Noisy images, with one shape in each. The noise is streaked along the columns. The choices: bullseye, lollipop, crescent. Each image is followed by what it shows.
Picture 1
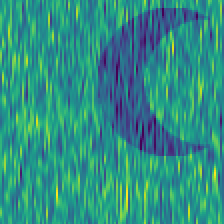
dark crescent
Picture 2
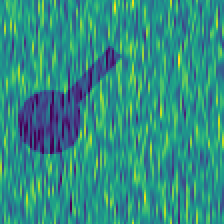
dark lollipop
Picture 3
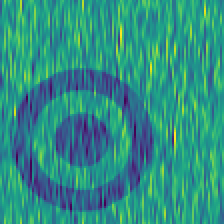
dark bullseye
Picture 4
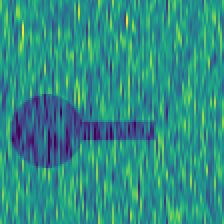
dark lollipop
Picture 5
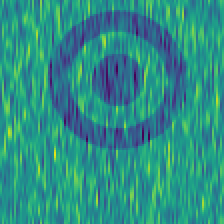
dark bullseye
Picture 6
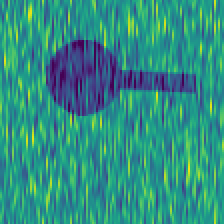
dark lollipop
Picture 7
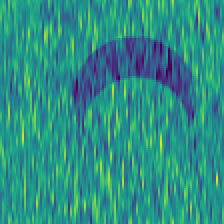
dark crescent
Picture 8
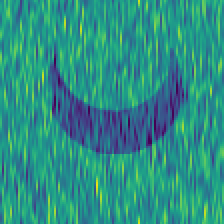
dark crescent
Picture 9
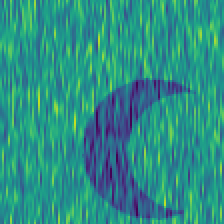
dark crescent
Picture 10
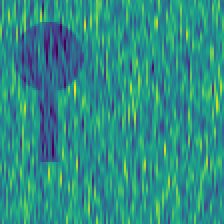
dark lollipop
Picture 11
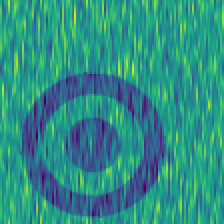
dark bullseye
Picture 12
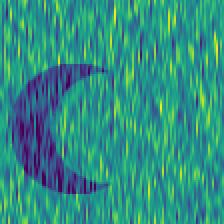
dark crescent
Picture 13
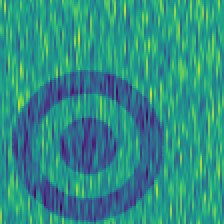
dark bullseye
